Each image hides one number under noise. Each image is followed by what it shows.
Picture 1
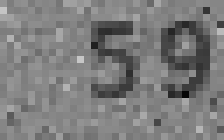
59
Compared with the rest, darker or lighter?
darker
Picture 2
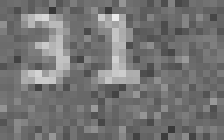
31
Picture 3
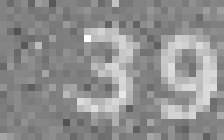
39
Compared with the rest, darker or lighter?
lighter
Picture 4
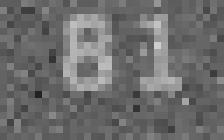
81
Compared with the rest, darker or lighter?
lighter
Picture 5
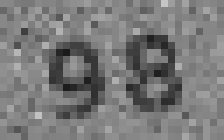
98
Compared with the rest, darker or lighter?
darker
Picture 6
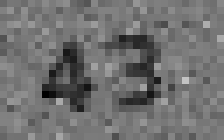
43
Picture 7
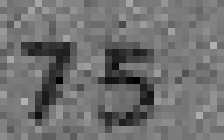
75
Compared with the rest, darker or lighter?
darker
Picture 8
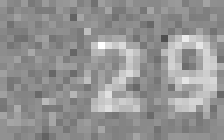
29
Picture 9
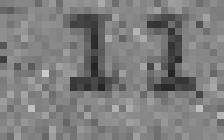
11
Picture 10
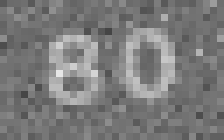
80
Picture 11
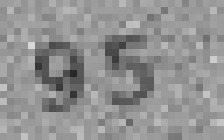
95
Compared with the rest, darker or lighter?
darker
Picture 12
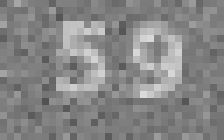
59
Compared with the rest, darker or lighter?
lighter
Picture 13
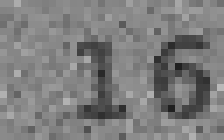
16
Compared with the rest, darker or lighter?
darker
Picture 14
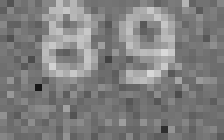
89
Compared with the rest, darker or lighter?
lighter
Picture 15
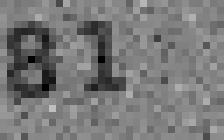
81
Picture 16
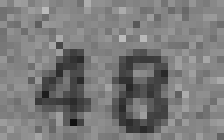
48
